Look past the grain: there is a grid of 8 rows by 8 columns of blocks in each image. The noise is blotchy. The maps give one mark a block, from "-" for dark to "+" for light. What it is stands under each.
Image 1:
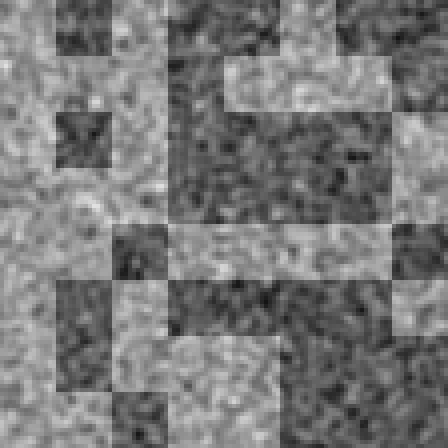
+-+--+--
+++-+++-
+-+----+
+++----+
++-++++-
+-+----+
+-+++---
++-++---
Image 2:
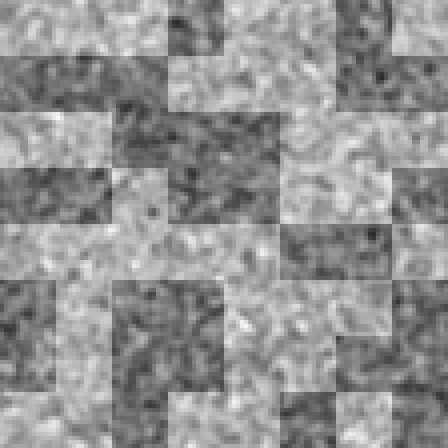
+++-++-+
---+++--
++---+++
--+--++-
+++++--+
-+--+++-
-+--++--
++-++-+-
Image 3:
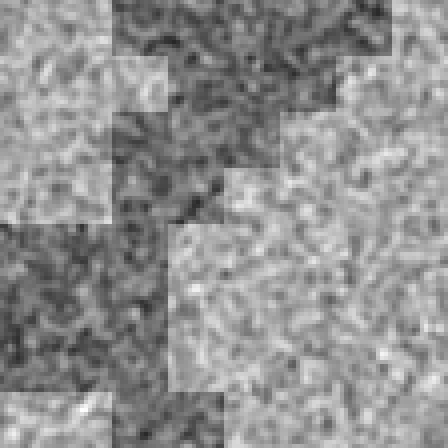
++-----+
+++---++
++---+++
++--++++
---+++++
---+++++
---+++++
++--++++
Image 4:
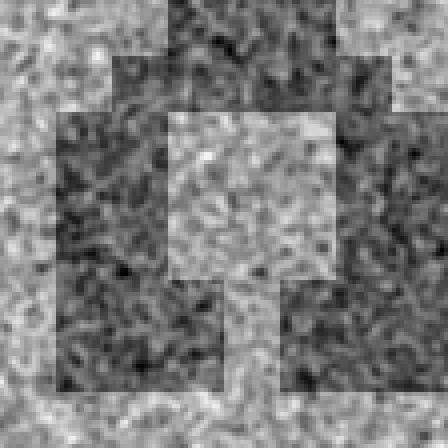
+++---++
++-----+
+--+++--
+--+++--
+--+++--
+---+---
+---+---
++++++++
